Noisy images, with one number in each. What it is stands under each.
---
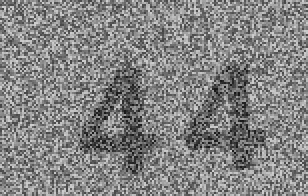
44
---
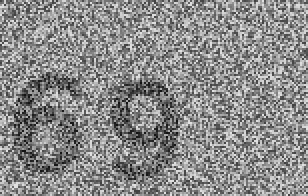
69
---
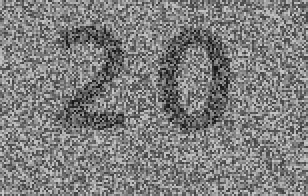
20
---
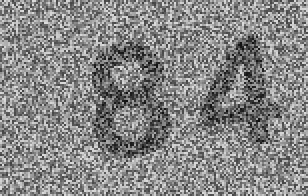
84
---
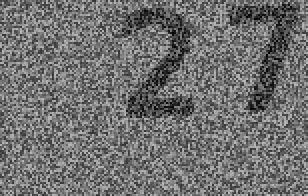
27
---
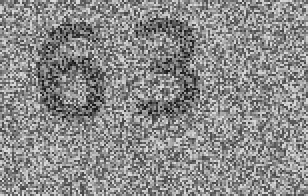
63
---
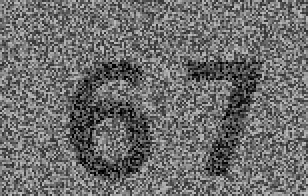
67
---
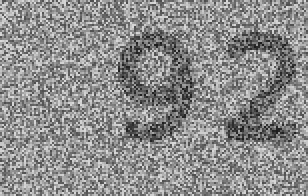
92
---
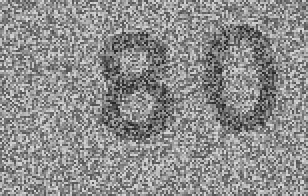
80
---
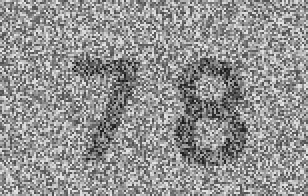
78
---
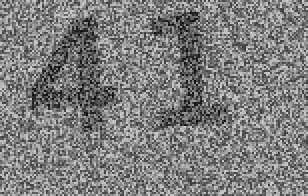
41
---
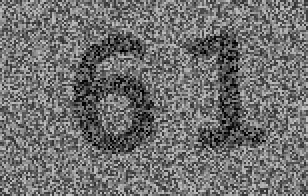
61
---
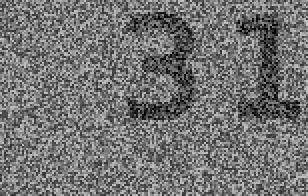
31
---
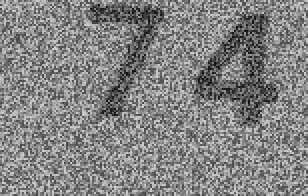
74
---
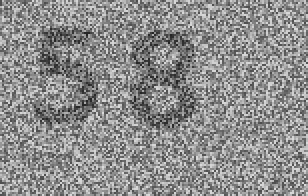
58
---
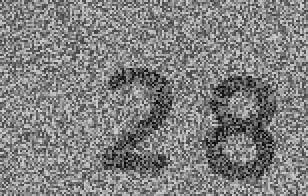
28
